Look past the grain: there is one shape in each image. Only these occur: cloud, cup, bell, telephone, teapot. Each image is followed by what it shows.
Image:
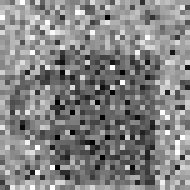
cup
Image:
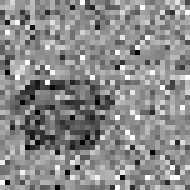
telephone
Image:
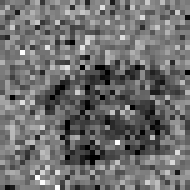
telephone
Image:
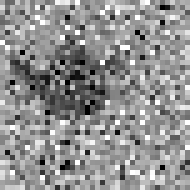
teapot
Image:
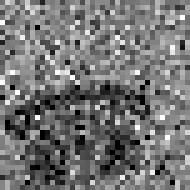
telephone
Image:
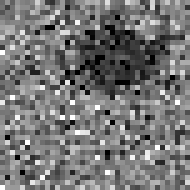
teapot
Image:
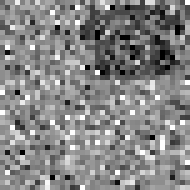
telephone
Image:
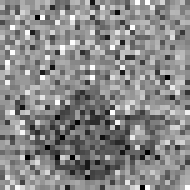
teapot
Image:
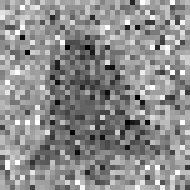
bell
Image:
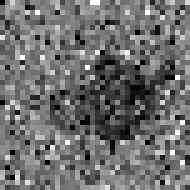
teapot
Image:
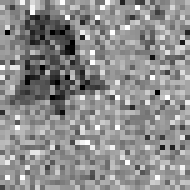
bell
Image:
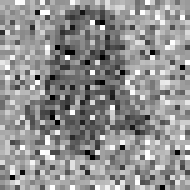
bell
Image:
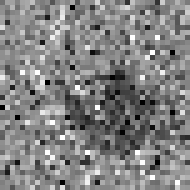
teapot
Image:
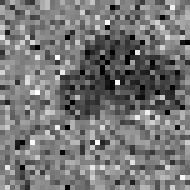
cloud
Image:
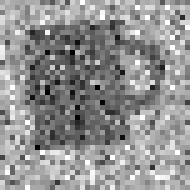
cup
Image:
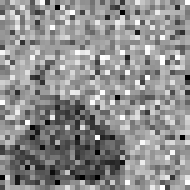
cloud
